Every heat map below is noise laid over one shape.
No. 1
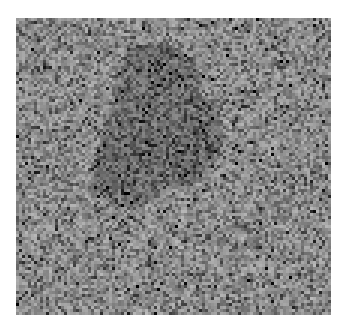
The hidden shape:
cloud
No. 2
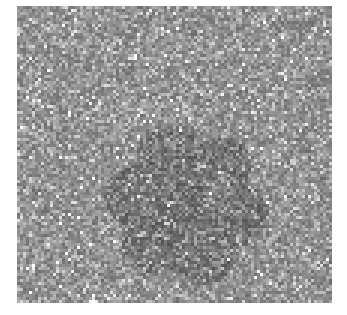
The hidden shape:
flower
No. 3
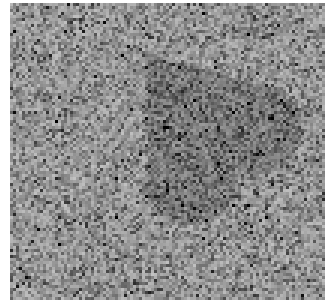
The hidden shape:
heart
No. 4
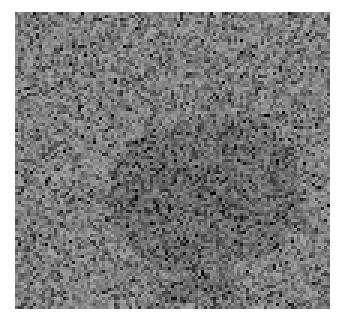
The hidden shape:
apple
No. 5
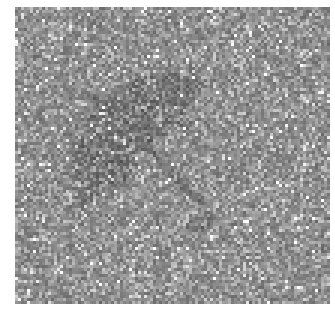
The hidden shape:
umbrella
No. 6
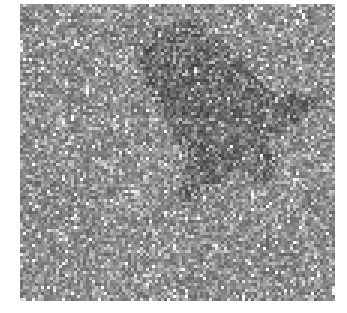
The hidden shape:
bell
